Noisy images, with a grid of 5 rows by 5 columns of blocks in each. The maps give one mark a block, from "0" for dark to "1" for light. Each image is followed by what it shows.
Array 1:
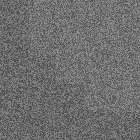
0 1 1 1 1
0 1 1 1 1
0 0 1 1 1
0 0 0 1 1
0 0 0 0 0
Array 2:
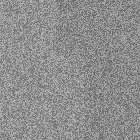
1 1 0 0 0
1 1 0 0 0
1 1 1 0 0
1 1 1 0 0
1 1 1 0 0
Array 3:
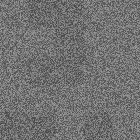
1 0 0 1 1
1 1 0 1 1
1 0 0 1 1
1 1 1 1 1
0 0 1 0 1
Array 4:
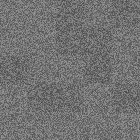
1 1 0 1 0
1 1 0 0 1
0 1 1 0 1
1 0 0 1 0
1 1 1 1 1
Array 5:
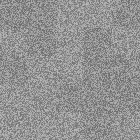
0 0 1 1 0
1 0 1 0 1
0 1 1 0 0
1 1 0 0 0
1 1 1 0 1
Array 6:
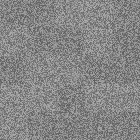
0 0 1 1 0
1 0 0 1 0
0 1 1 0 0
1 1 0 1 1
1 0 0 0 0
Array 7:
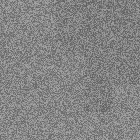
1 1 0 0 0
1 1 0 0 0
1 1 1 0 0
1 1 1 0 1
1 1 1 1 1
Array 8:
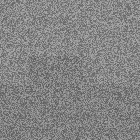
1 1 1 1 1
1 1 1 1 1
1 0 0 1 1
0 0 0 0 0
0 0 0 0 0
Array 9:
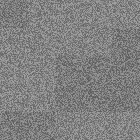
0 1 1 1 1
1 1 1 1 0
1 1 0 0 0
1 1 0 0 0
0 0 1 1 1
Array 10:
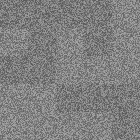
0 0 0 0 1
1 0 1 0 1
0 0 1 1 1
1 1 0 0 0
1 1 1 1 0
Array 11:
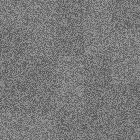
1 1 0 1 0
0 1 0 1 1
0 0 1 0 1
0 0 1 0 0
1 1 0 0 0
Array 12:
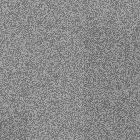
1 1 1 1 1
1 1 1 0 0
1 1 1 0 0
1 1 1 0 0
0 1 1 0 0
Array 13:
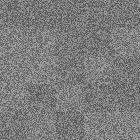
0 0 0 0 0
1 1 0 0 1
1 1 0 1 0
1 0 1 0 0
0 1 0 1 1
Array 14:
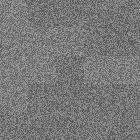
1 0 0 0 0
1 1 1 0 0
1 1 0 1 1
1 0 0 0 0
0 0 0 0 0
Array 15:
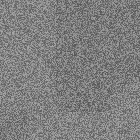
1 1 0 0 0
1 1 0 0 0
1 1 0 0 0
1 1 0 0 1
0 1 1 1 1
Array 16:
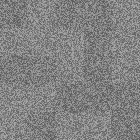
0 1 0 0 1
1 1 1 0 1
0 0 1 0 1
1 1 0 0 0
1 0 1 1 0
